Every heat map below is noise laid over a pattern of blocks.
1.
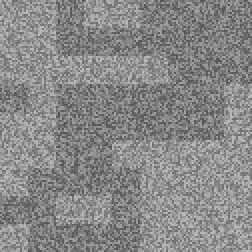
no symmetry
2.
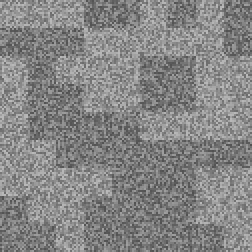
no symmetry
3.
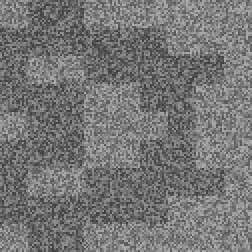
top and bottom mirror each other
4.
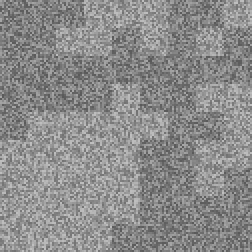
mirrored about the diagonal from the bottom left
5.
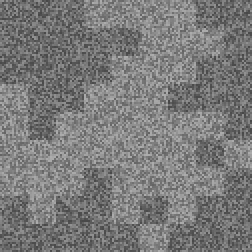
mirrored about the diagonal from the top left
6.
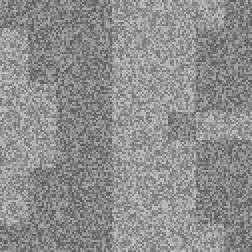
top and bottom mirror each other
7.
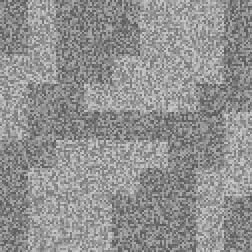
the same after a half turn
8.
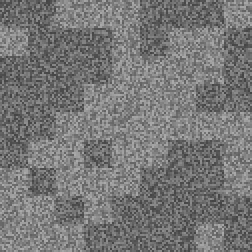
mirrored about the diagonal from the bottom left
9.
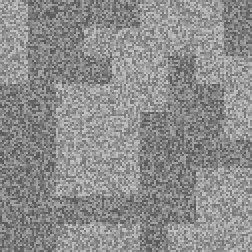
no symmetry
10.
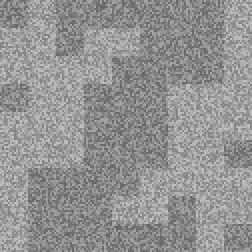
the same after a half turn
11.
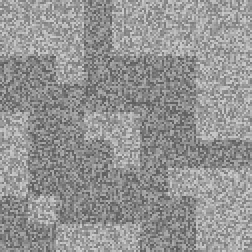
mirrored about the diagonal from the bottom left
